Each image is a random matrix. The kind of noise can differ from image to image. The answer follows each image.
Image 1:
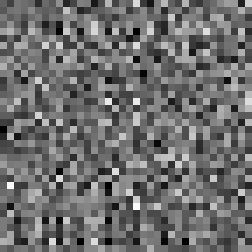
low rank plus noise
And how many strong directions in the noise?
one
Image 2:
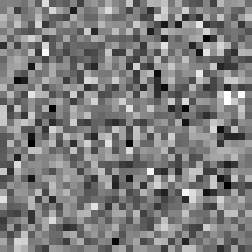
low rank plus noise
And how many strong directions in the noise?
three or four
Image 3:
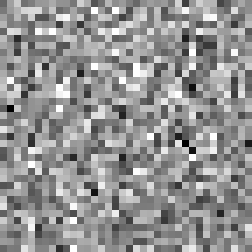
low rank plus noise
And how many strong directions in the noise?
five to eight
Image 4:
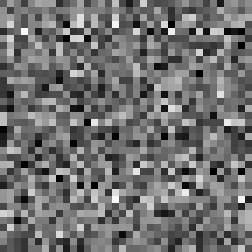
low rank plus noise
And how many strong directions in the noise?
one
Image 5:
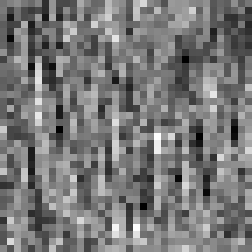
streaked along the columns
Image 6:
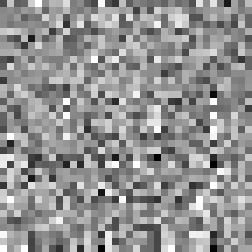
low rank plus noise
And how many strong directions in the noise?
two
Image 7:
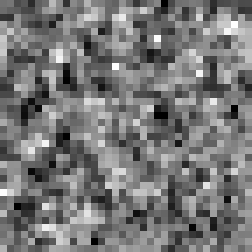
blotchy
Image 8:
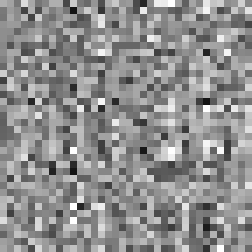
low rank plus noise
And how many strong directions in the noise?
two
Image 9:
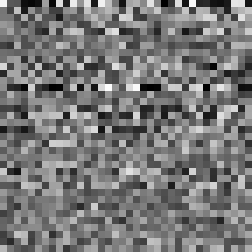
rows of uneven size
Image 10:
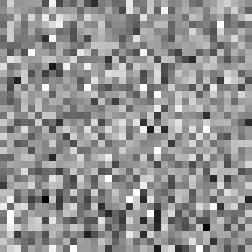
low rank plus noise
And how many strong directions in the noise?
three or four
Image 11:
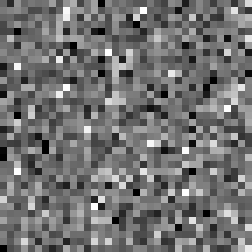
heavy tails
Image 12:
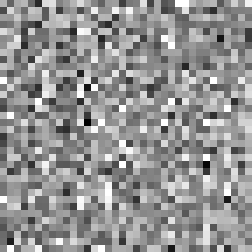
low rank plus noise
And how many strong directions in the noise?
five to eight
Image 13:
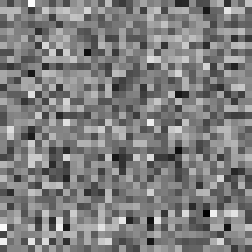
low rank plus noise
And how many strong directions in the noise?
three or four
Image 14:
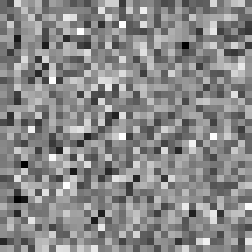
independent entries
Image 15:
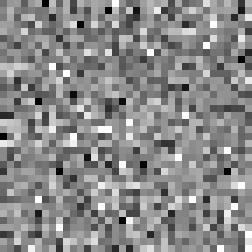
heavy tails
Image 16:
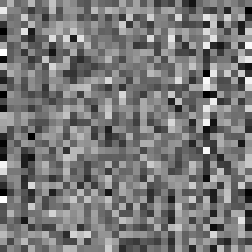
columns of uneven size
